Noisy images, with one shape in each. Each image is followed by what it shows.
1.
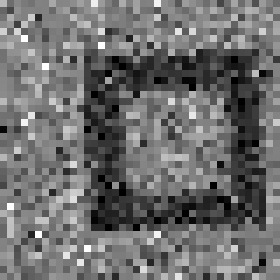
square frame
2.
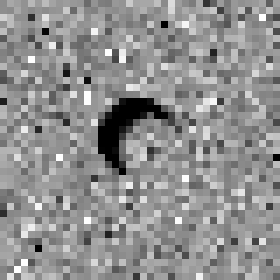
crescent
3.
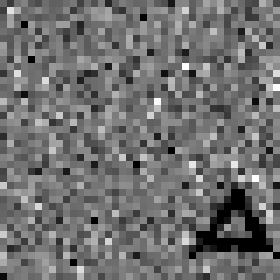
triangle frame
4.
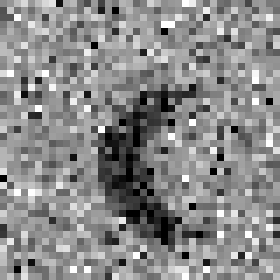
crescent
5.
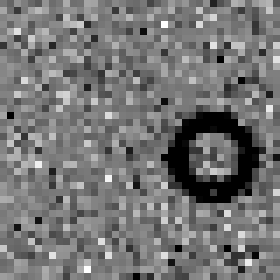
ring
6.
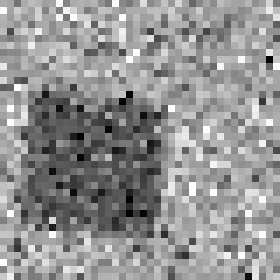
square
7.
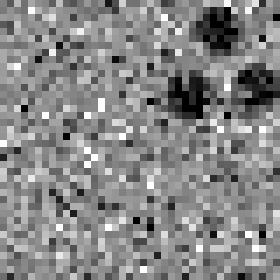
three dots
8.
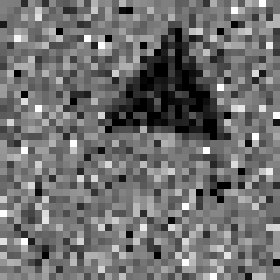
triangle
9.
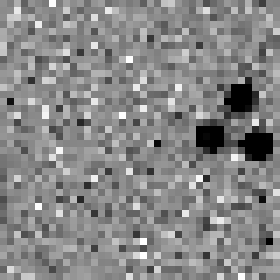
three dots
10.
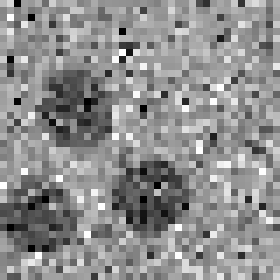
three dots
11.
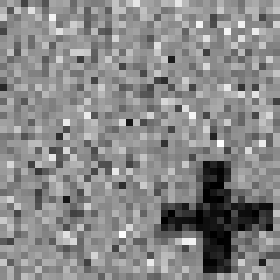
cross
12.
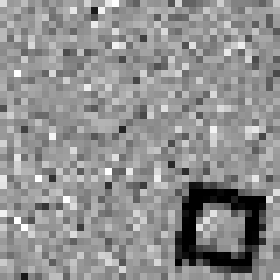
square frame
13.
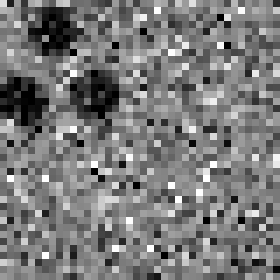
three dots
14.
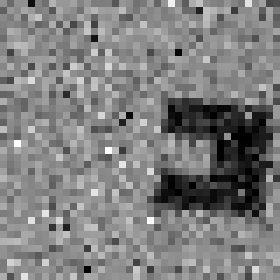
square with a notch
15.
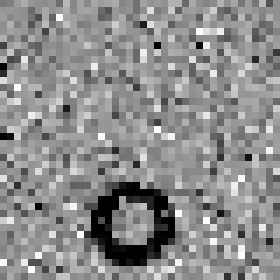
ring
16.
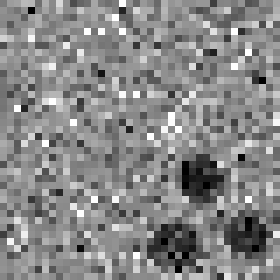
three dots
